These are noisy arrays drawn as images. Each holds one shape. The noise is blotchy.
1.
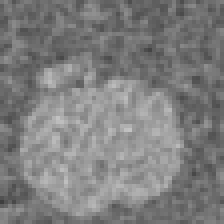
apple
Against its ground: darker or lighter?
lighter
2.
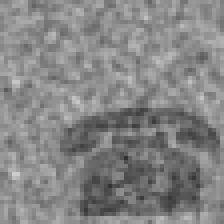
telephone
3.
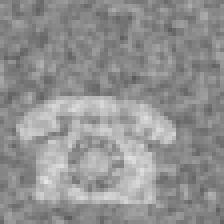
telephone
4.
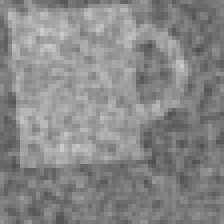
cup
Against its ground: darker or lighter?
lighter
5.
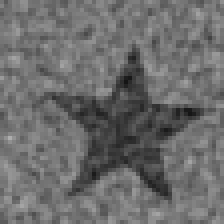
star
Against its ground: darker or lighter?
darker
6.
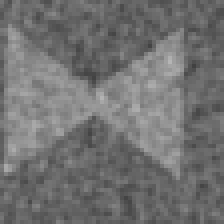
bow tie
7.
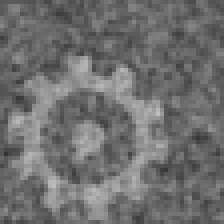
gear
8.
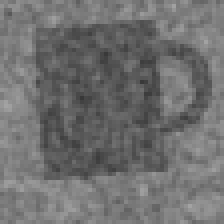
cup
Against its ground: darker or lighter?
darker
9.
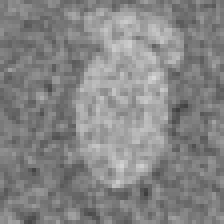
footprint
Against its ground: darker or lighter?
lighter
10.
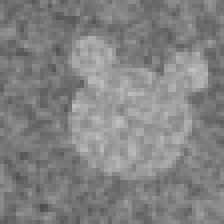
bear's head
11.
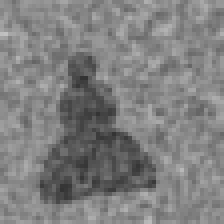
chess pawn
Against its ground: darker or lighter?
darker
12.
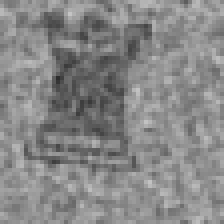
chess rook
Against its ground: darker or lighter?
darker
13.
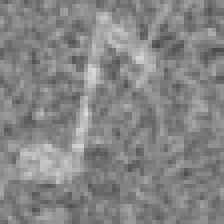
musical note
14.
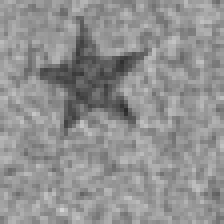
star
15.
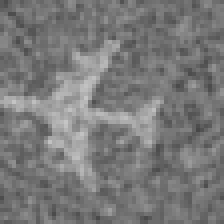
airplane
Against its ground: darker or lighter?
lighter
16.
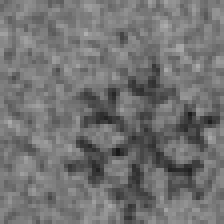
snowflake
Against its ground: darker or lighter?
darker
